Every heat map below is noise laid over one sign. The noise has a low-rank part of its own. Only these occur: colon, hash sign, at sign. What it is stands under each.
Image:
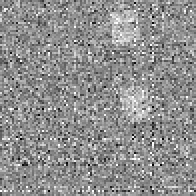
colon
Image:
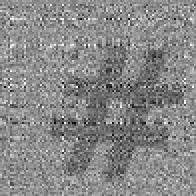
hash sign
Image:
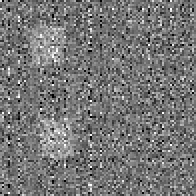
colon
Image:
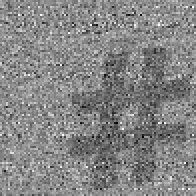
hash sign
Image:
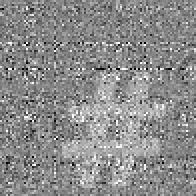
hash sign
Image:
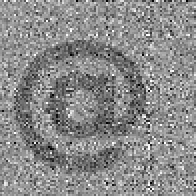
at sign
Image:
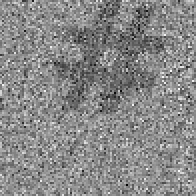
hash sign
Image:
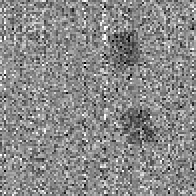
colon
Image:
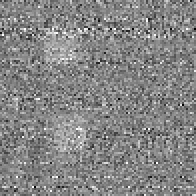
colon
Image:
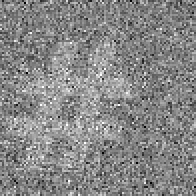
hash sign
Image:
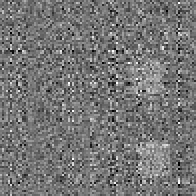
colon
